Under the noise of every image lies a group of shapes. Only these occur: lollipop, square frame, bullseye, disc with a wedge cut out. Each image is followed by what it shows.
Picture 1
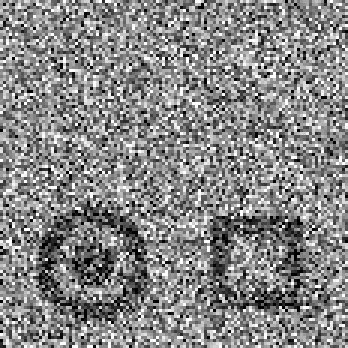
bottom left: bullseye; bottom right: square frame
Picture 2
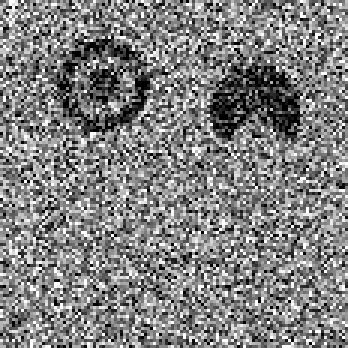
top left: bullseye; top right: disc with a wedge cut out
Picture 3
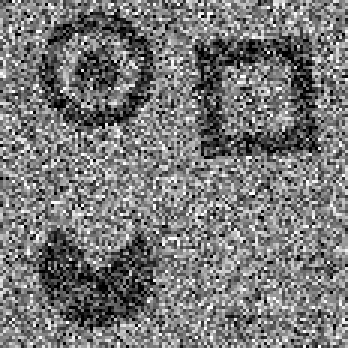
top left: bullseye; top right: square frame; bottom left: disc with a wedge cut out
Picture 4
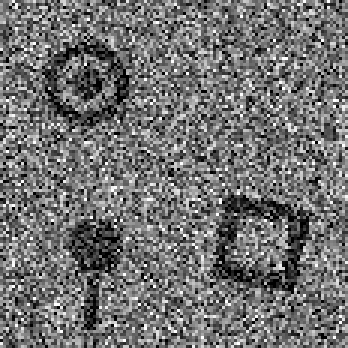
top left: bullseye; bottom left: lollipop; bottom right: square frame
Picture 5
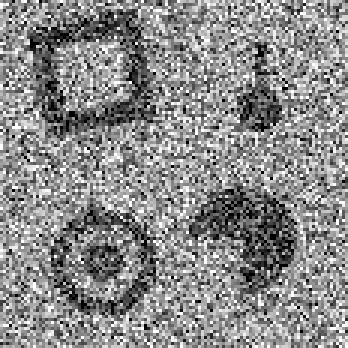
top left: square frame; top right: lollipop; bottom left: bullseye; bottom right: disc with a wedge cut out
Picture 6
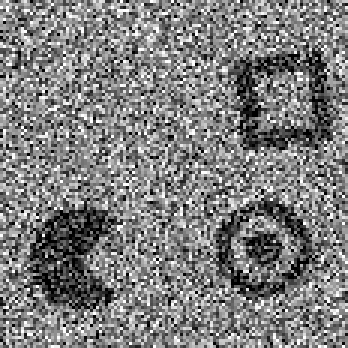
top right: square frame; bottom left: disc with a wedge cut out; bottom right: bullseye
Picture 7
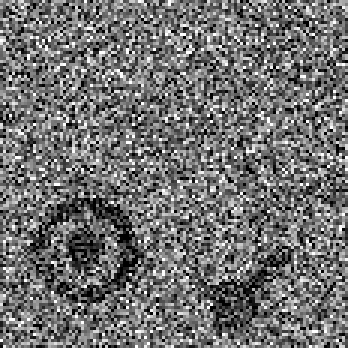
bottom left: bullseye; bottom right: lollipop
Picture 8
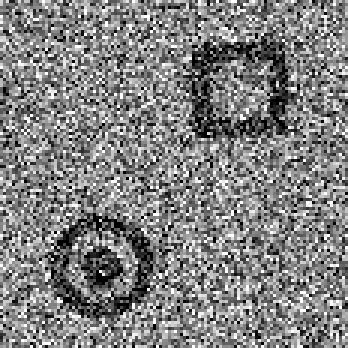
top right: square frame; bottom left: bullseye
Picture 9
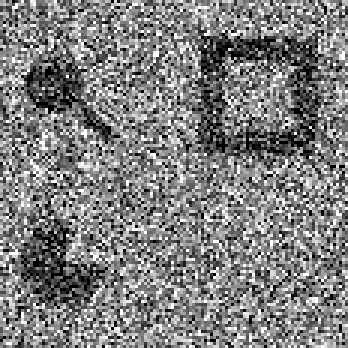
top left: lollipop; top right: square frame; bottom left: disc with a wedge cut out
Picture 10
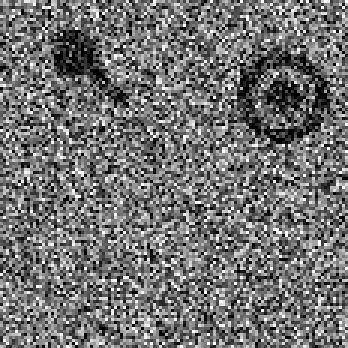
top left: lollipop; top right: bullseye
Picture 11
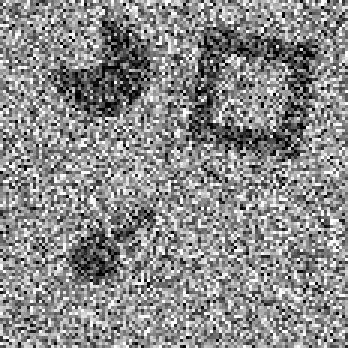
top left: disc with a wedge cut out; top right: square frame; bottom left: lollipop
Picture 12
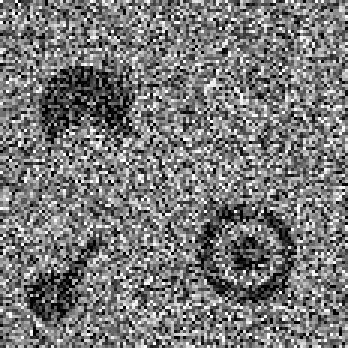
top left: disc with a wedge cut out; bottom left: lollipop; bottom right: bullseye
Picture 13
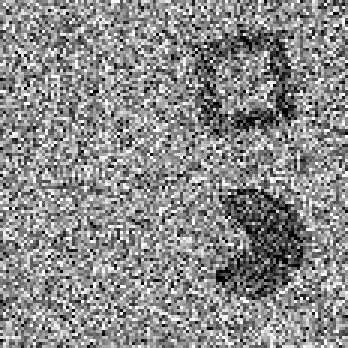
top right: square frame; bottom right: disc with a wedge cut out
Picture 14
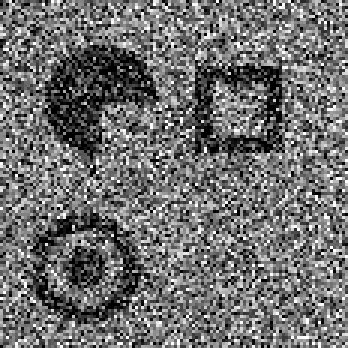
top left: disc with a wedge cut out; top right: square frame; bottom left: bullseye
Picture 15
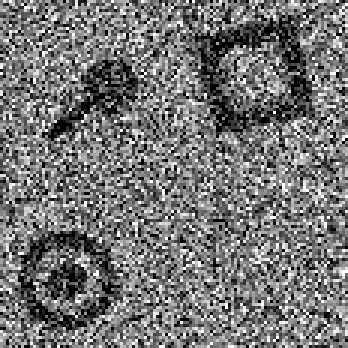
top left: lollipop; top right: square frame; bottom left: bullseye
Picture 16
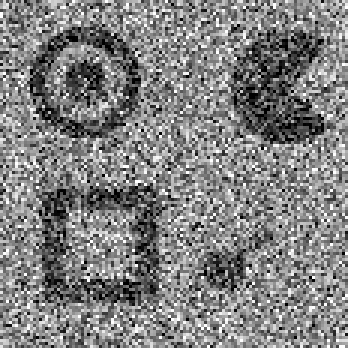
top left: bullseye; top right: disc with a wedge cut out; bottom left: square frame; bottom right: lollipop
